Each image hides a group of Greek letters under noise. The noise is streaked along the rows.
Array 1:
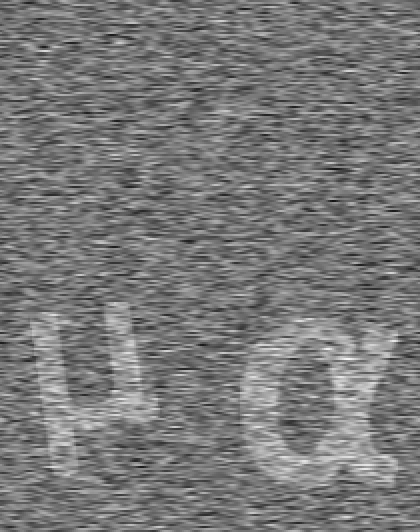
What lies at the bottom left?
mu
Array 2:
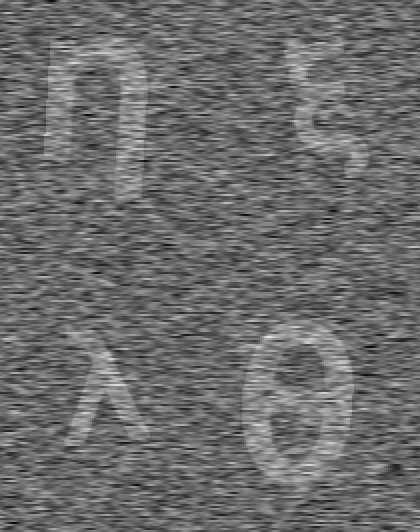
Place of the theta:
bottom right
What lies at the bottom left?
lambda
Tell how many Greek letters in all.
4
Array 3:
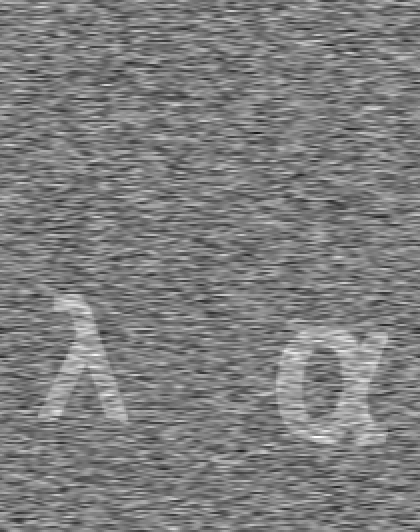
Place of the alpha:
bottom right
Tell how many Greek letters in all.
2
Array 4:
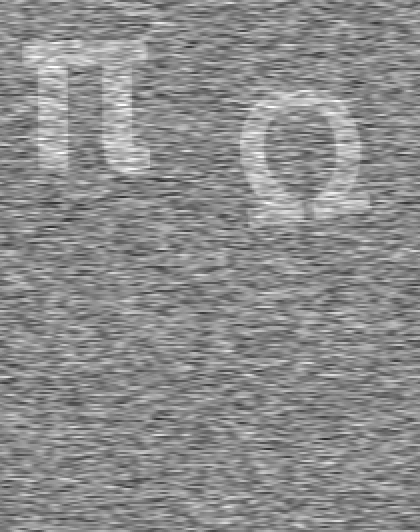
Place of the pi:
top left
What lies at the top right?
omega
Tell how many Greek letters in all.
2
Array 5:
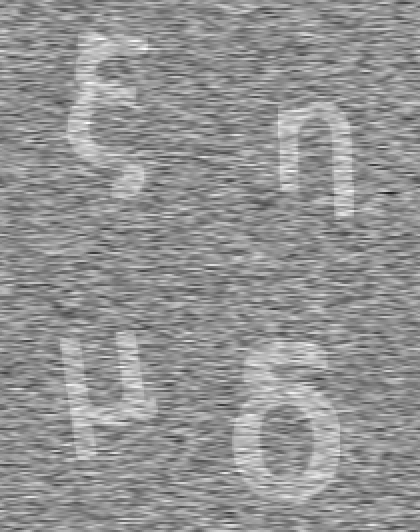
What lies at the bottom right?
delta
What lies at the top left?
xi
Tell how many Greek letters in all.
4
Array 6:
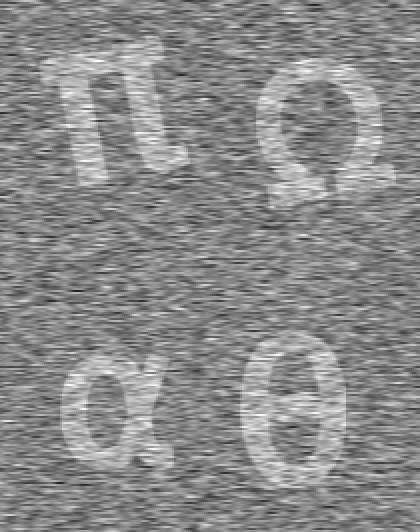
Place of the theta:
bottom right
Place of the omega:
top right
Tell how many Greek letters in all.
4
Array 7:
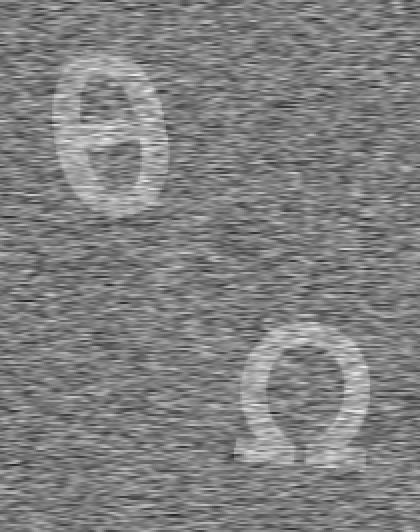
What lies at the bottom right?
omega
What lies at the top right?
nothing
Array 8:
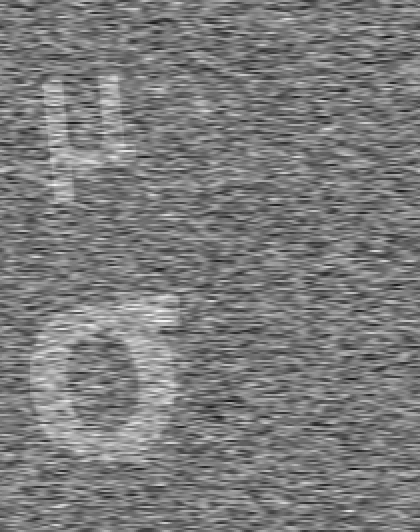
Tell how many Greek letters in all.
2
